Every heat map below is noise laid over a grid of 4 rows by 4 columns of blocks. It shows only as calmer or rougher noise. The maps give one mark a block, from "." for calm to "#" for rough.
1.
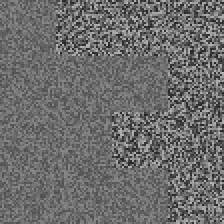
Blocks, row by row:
.###
...#
..##
...#
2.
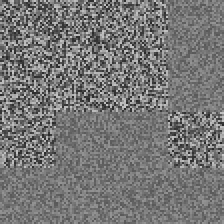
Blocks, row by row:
###.
###.
#..#
....
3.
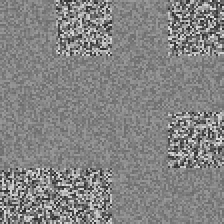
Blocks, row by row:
.#.#
....
...#
##..
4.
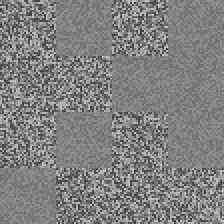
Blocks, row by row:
#.#.
##..
#.#.
.###
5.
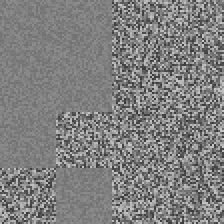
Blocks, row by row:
..##
..##
.###
#.##
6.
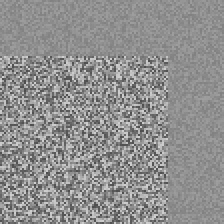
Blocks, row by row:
....
###.
###.
###.
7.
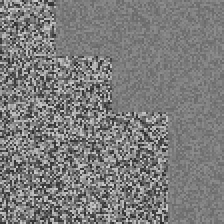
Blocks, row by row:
#...
##..
###.
###.
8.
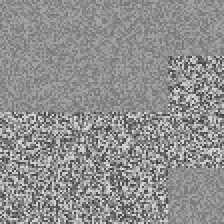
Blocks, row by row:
....
...#
####
###.
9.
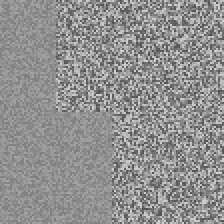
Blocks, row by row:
.###
.###
..##
..##
